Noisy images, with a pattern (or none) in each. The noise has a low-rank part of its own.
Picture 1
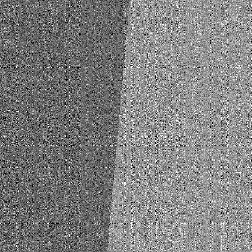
a sharp edge
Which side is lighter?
right
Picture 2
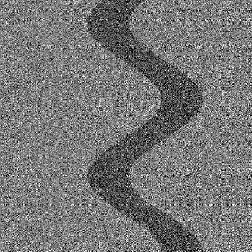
a wavy band
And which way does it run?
top to bottom
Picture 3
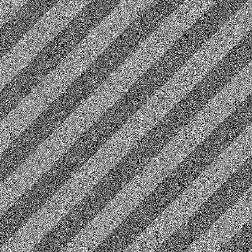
diagonal stripes
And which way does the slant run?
bottom left to top right
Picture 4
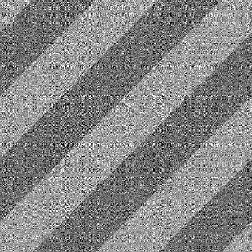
diagonal stripes
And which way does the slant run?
bottom left to top right
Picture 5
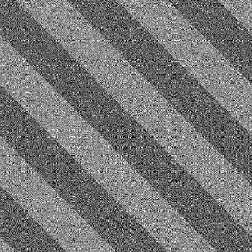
diagonal stripes
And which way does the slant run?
top left to bottom right
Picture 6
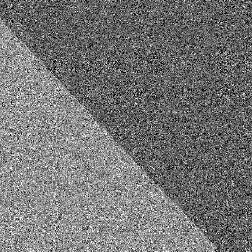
a sharp edge
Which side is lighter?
bottom left
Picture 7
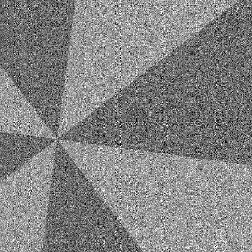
spokes from one point
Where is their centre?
middle left
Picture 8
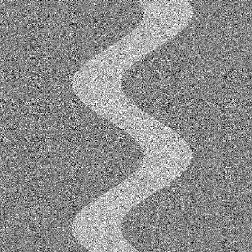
a wavy band
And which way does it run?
top to bottom
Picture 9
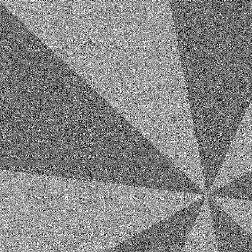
spokes from one point
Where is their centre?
bottom right
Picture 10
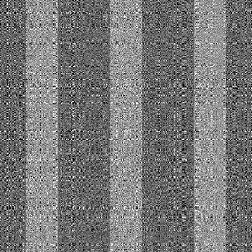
vertical stripes
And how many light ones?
3
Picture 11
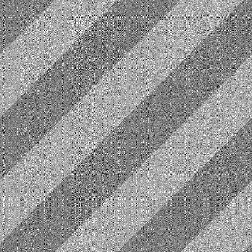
diagonal stripes
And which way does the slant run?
bottom left to top right
